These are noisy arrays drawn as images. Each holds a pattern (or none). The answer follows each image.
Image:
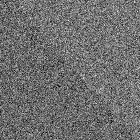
a sharp edge
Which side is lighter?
top right
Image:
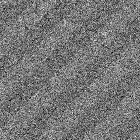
diagonal stripes
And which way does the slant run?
bottom left to top right
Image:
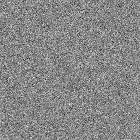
only noise
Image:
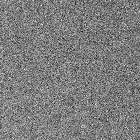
a smooth slope
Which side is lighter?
bottom left
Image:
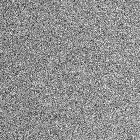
a smooth slope
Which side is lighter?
right
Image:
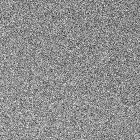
a smooth slope
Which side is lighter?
bottom left
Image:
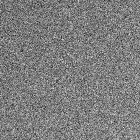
a smooth slope
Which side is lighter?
bottom right
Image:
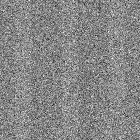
vertical stripes
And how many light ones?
3
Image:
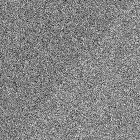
a sharp edge
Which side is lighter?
bottom right
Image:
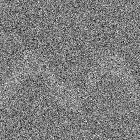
a wavy band
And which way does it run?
left to right
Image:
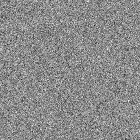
only noise
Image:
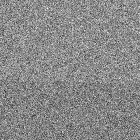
a sharp edge
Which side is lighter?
top
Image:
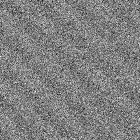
diagonal stripes
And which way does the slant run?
top left to bottom right
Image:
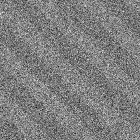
diagonal stripes
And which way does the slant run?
top left to bottom right
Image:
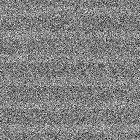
horizontal stripes
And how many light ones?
6
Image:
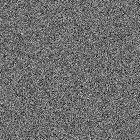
only noise
